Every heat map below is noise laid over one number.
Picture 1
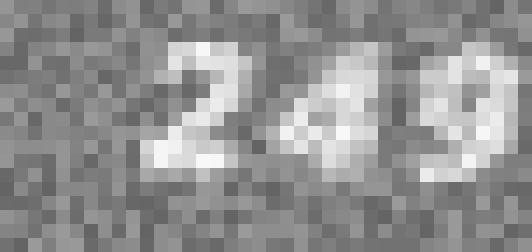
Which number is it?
249
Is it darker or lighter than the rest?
lighter
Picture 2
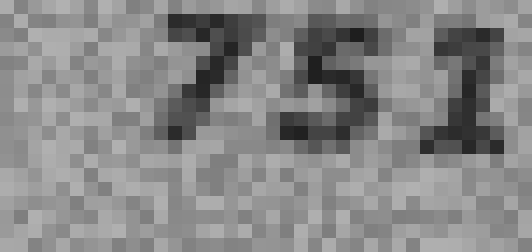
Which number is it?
751
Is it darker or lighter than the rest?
darker
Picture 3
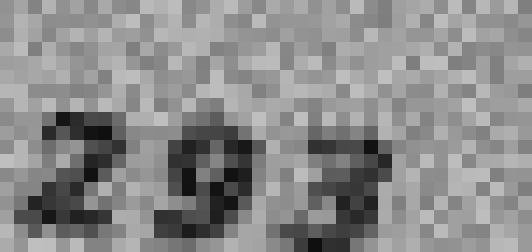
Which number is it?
293
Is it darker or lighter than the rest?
darker
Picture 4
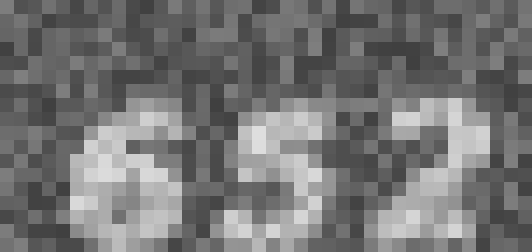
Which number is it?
652
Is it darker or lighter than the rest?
lighter
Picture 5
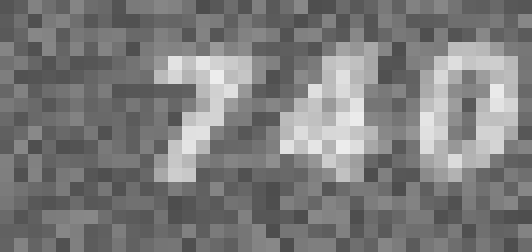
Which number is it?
740
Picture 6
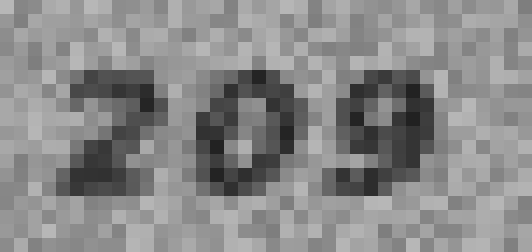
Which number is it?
209
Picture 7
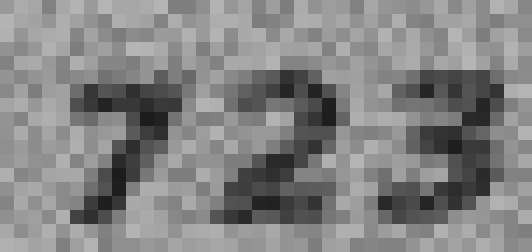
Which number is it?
723
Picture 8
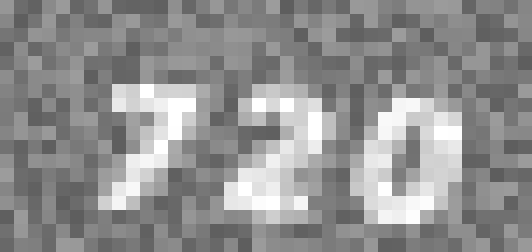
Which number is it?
720
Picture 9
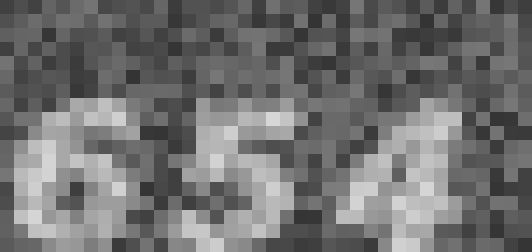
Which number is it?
654
